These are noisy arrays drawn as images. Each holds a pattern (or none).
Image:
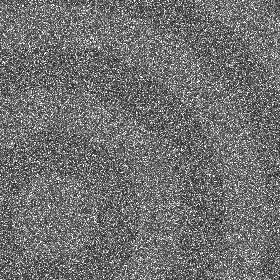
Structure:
rings round one point
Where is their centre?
bottom left
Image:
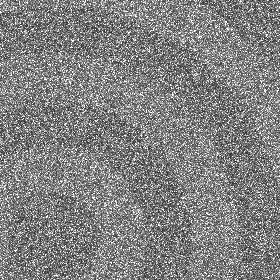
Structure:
rings round one point
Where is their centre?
bottom left
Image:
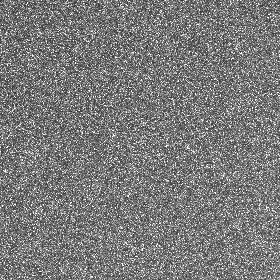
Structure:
a smooth slope
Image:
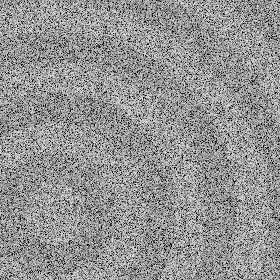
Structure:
rings round one point
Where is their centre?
bottom left
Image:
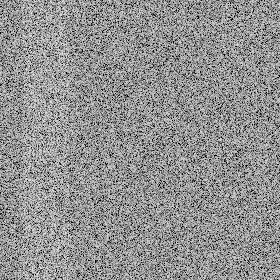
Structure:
one vertical stripe
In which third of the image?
left
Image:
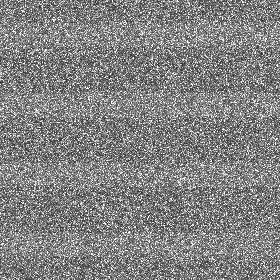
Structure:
horizontal stripes
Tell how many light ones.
4
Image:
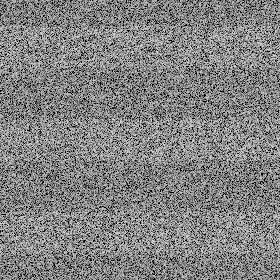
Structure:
horizontal stripes
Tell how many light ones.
3
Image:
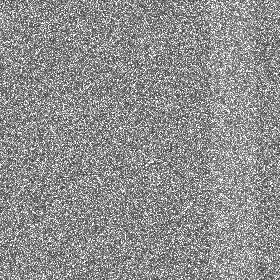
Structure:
one vertical stripe
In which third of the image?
right
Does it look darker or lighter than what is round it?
lighter
